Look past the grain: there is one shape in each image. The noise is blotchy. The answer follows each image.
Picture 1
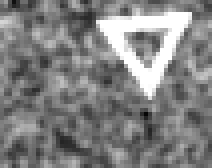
triangle frame
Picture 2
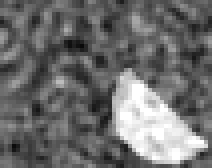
half disc
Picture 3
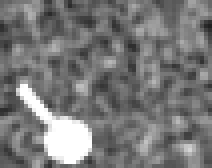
lollipop
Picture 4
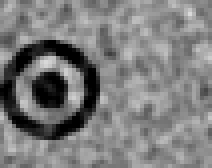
bullseye
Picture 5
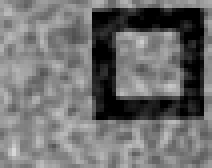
square frame
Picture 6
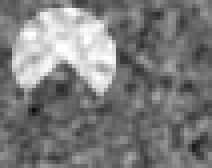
disc with a wedge cut out
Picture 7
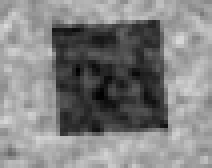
square
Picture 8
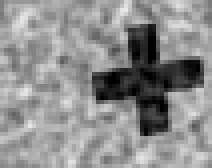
cross
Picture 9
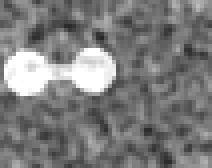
dumbbell
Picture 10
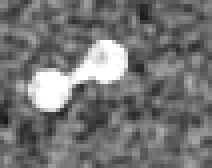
dumbbell
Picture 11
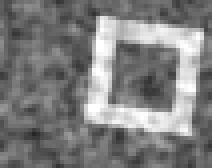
square frame
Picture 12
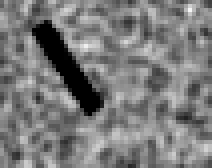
bar
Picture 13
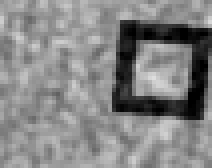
square frame
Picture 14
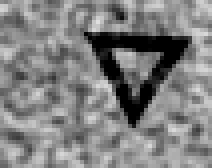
triangle frame
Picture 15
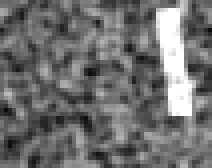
bar
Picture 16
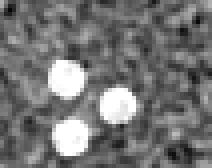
three dots
